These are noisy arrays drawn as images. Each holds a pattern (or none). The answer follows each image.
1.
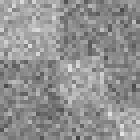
blocks along the diagonal
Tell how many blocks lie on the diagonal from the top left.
3
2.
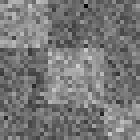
blocks along the diagonal
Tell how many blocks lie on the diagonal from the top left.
3
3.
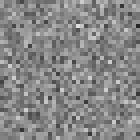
only noise
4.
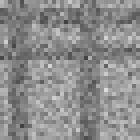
bands of rows crossing bands of columns
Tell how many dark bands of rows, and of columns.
2 and 2
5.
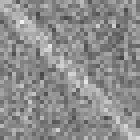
a diagonal band
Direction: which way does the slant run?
top left to bottom right
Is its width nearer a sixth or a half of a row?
a sixth
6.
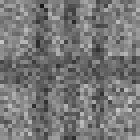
bands of rows crossing bands of columns
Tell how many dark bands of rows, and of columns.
1 and 3
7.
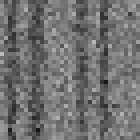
bands of columns
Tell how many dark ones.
4
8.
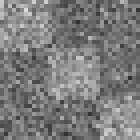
blocks along the diagonal
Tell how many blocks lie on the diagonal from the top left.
3
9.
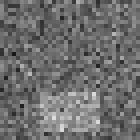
one block
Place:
bottom middle
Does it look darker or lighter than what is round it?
lighter
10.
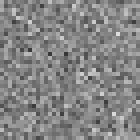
only noise
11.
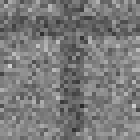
bands of rows crossing bands of columns
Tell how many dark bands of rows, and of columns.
1 and 1
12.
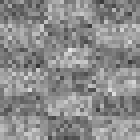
a checkerboard
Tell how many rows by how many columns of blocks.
6 by 3
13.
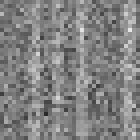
bands of columns
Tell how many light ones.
4
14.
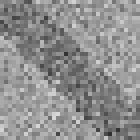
a diagonal band
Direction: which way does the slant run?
top left to bottom right
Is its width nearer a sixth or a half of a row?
a half
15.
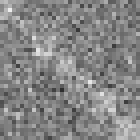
blocks along the diagonal
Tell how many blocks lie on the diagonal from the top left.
7
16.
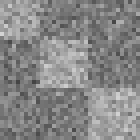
blocks along the diagonal
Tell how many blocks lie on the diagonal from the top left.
3
